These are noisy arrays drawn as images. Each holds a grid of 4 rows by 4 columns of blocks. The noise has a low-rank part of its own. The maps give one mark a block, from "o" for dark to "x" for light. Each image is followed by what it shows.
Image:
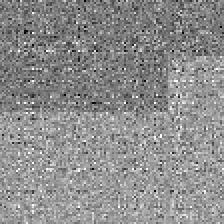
o o o o
o o o x
x x x x
x x x x
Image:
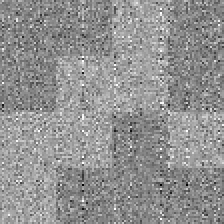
o o x o
o x x o
x x o x
x o o o
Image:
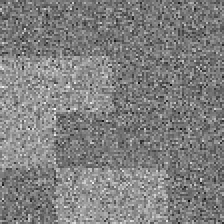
o o o o
x x o o
x o o o
o x x o
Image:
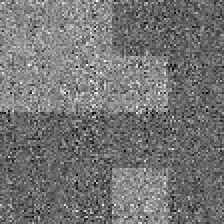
x x o o
x x x o
o o o o
o o x o
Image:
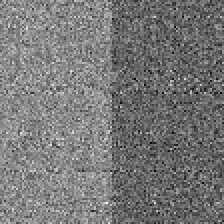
x x o o
x x o o
x x o o
x x o o
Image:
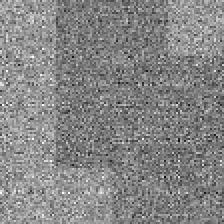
x o o x
x o o o
x o o o
x x o o
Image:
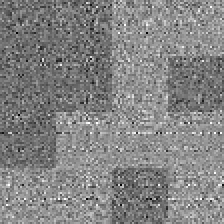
o o x x
o o x o
o x x x
x x o x
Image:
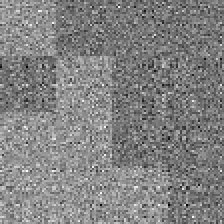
x o o o
o x o o
x x o o
x x x o
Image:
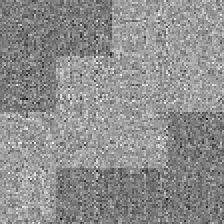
o o x x
o x x x
x x x o
x o o o
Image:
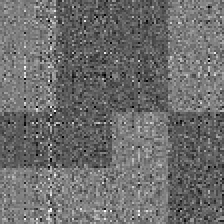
x o o x
x o o x
o o x o
x x x o
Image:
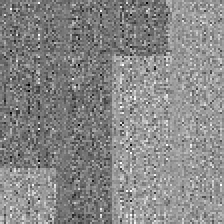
o o o x
o o x x
o o x x
x o x x
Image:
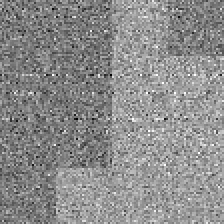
o o x o
o o x x
o o x x
o x x x
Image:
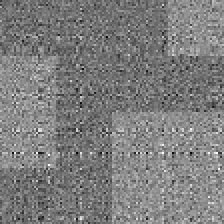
o o o x
x o o o
x o x x
o o x x
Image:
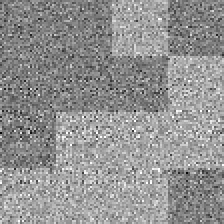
o o x o
o o o x
o x x x
x x x o
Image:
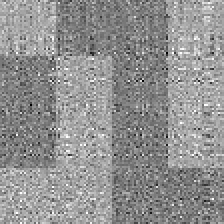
x o o x
o x o x
o x o x
x x o o
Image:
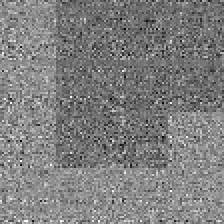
x o o o
x o o o
x o o x
x x x x
